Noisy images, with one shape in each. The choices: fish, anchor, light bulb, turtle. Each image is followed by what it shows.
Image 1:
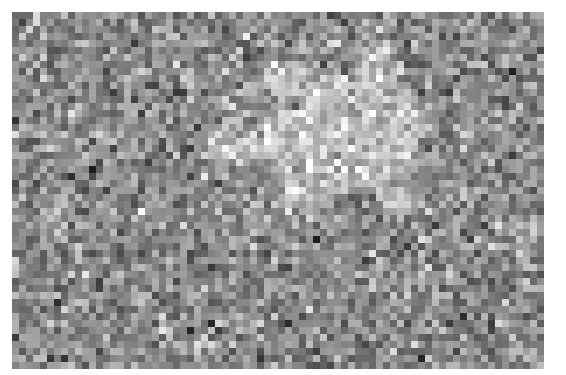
turtle
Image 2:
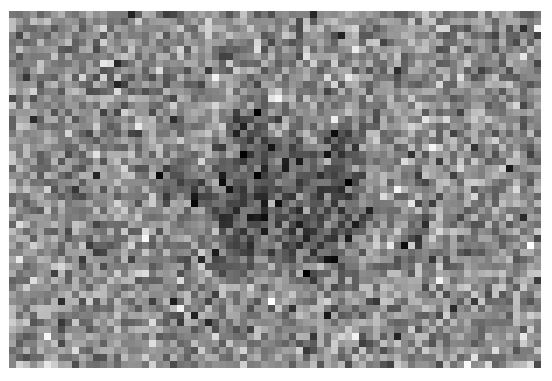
turtle
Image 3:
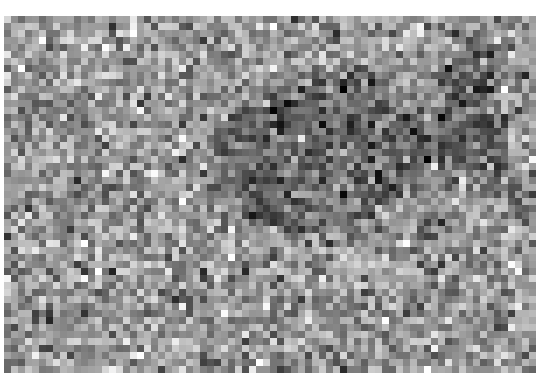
fish
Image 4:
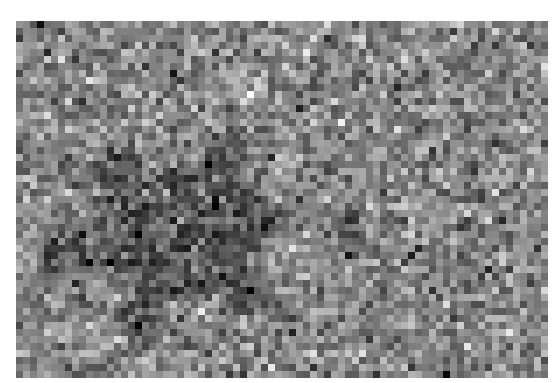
turtle
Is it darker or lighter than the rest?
darker
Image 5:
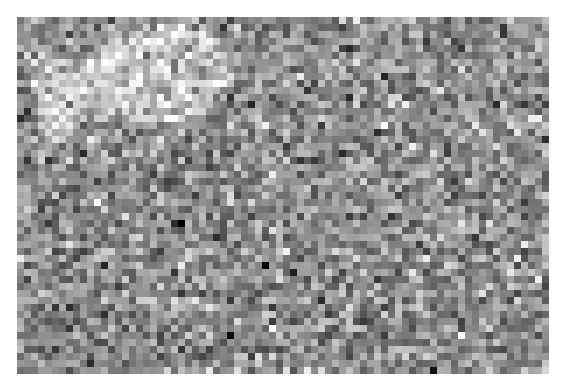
fish
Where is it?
top left
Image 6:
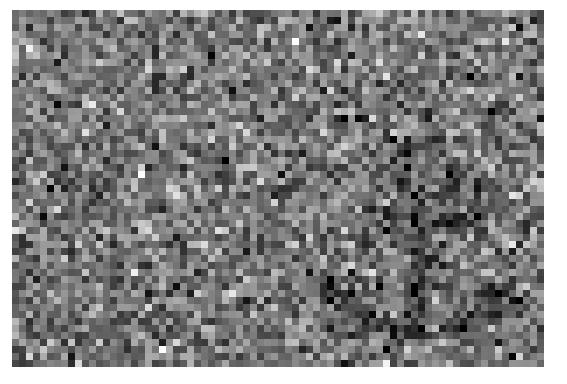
anchor
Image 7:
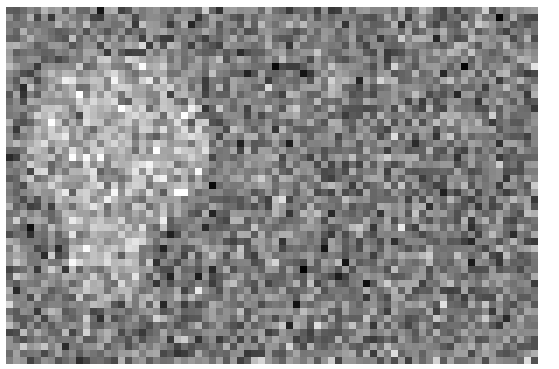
light bulb
